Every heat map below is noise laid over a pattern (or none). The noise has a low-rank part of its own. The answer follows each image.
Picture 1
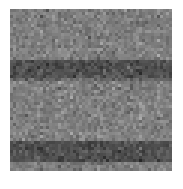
bands of rows
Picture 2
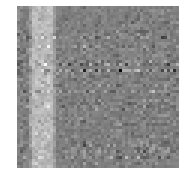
one band of columns
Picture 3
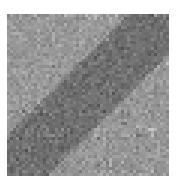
a diagonal band
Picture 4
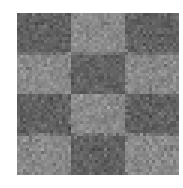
a checkerboard
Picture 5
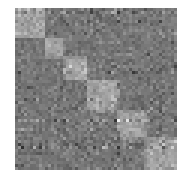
blocks along the diagonal
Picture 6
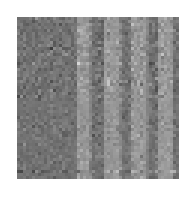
bands of columns
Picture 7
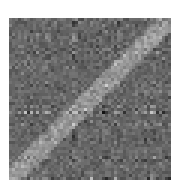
a diagonal band
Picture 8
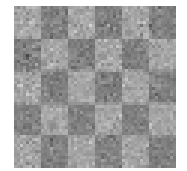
a checkerboard
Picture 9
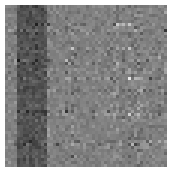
one band of columns
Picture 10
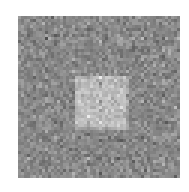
one block
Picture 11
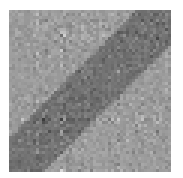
a diagonal band
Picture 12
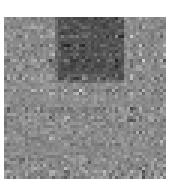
one block
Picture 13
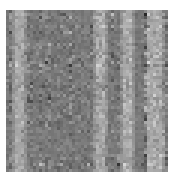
bands of columns
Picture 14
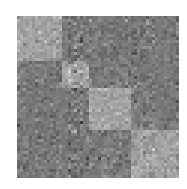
blocks along the diagonal
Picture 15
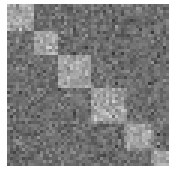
blocks along the diagonal
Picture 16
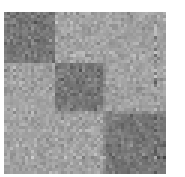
blocks along the diagonal
